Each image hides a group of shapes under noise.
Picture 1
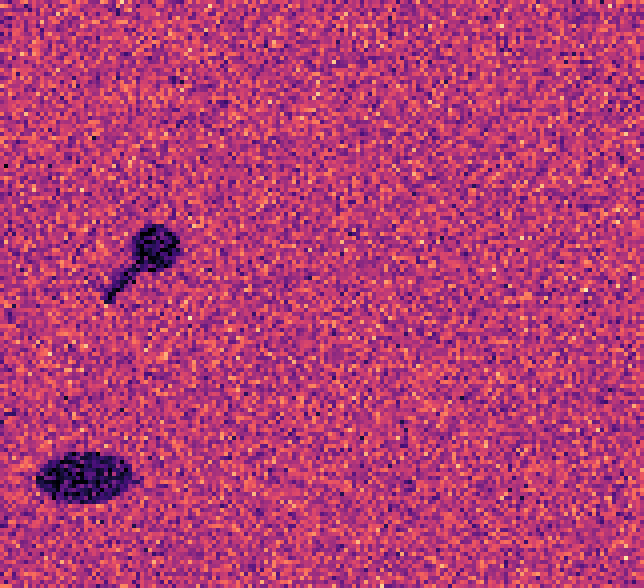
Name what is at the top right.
nothing
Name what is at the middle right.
nothing
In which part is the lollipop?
middle left
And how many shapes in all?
2
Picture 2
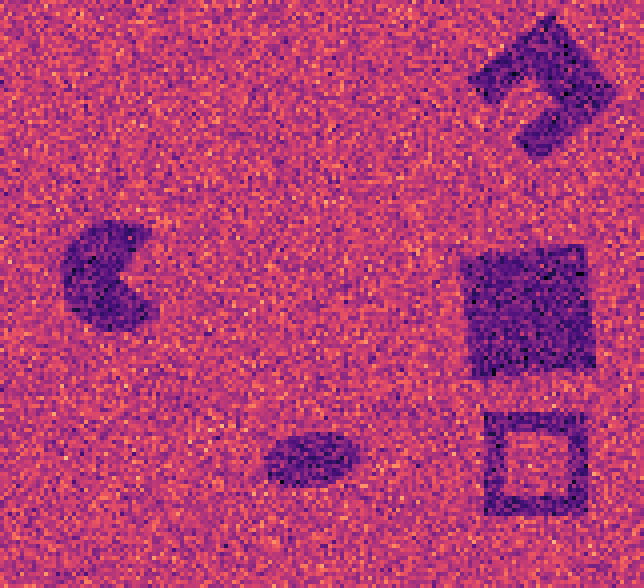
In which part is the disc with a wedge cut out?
middle left
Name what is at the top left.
nothing
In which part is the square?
middle right
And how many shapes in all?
5
